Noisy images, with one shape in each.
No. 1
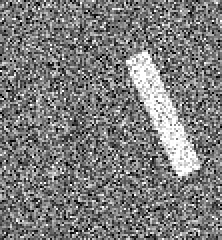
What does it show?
light bar
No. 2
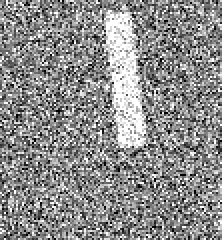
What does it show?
light bar
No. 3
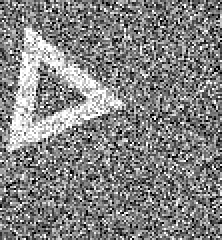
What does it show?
light triangle frame
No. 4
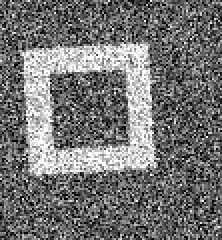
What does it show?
light square frame
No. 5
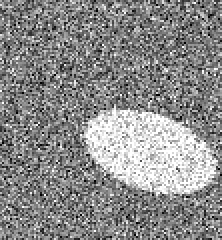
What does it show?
light ellipse
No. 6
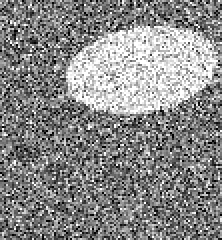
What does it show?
light ellipse
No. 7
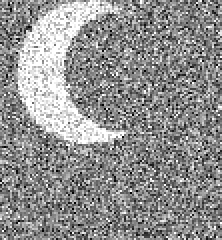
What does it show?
light crescent
